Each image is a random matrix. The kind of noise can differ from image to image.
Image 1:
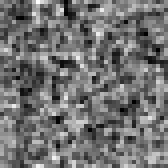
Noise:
blotchy
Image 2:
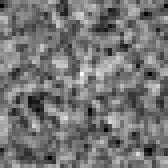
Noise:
blotchy
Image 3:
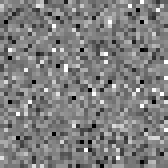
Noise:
heavy tails
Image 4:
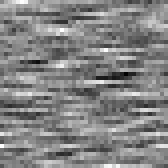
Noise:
streaked along the rows
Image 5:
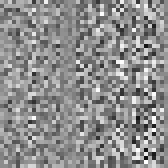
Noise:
columns of uneven size
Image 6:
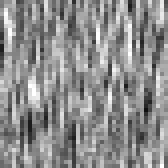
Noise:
streaked along the columns
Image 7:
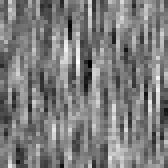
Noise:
streaked along the columns
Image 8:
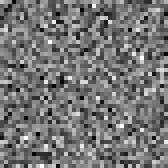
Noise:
independent entries
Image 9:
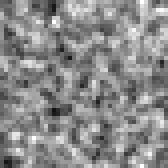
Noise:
blotchy
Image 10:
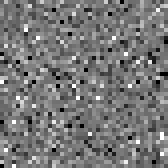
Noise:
heavy tails
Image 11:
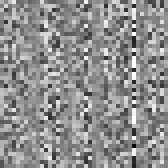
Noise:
columns of uneven size
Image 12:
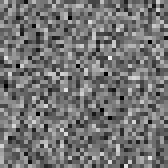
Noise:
independent entries
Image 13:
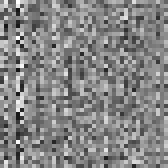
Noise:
columns of uneven size
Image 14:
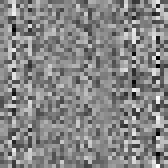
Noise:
columns of uneven size
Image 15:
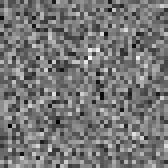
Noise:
independent entries
